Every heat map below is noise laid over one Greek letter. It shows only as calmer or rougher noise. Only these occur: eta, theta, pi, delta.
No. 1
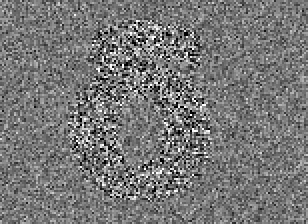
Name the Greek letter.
delta
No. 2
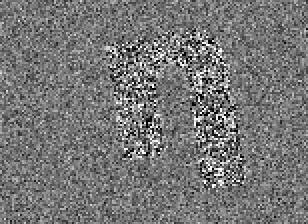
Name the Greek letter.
eta
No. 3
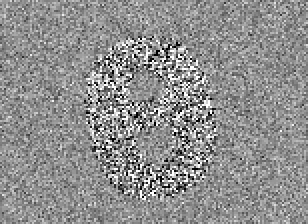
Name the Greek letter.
theta
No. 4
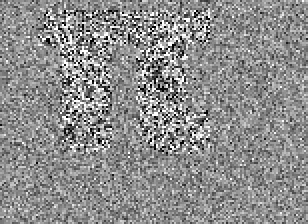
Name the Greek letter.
pi
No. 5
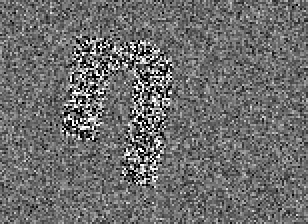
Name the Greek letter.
eta
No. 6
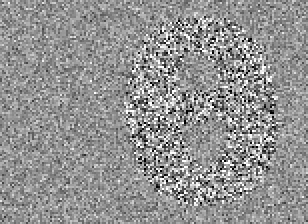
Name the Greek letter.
theta
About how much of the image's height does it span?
nearly all
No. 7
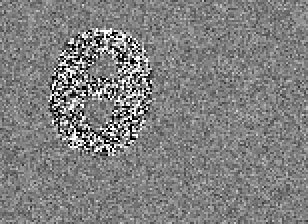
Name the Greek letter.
theta
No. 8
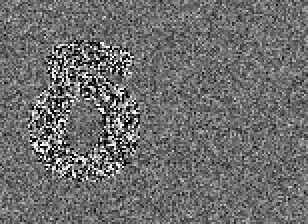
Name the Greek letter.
delta
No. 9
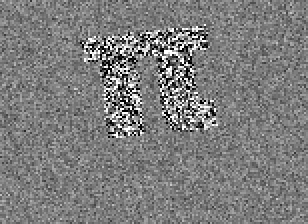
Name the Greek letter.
pi
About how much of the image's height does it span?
half
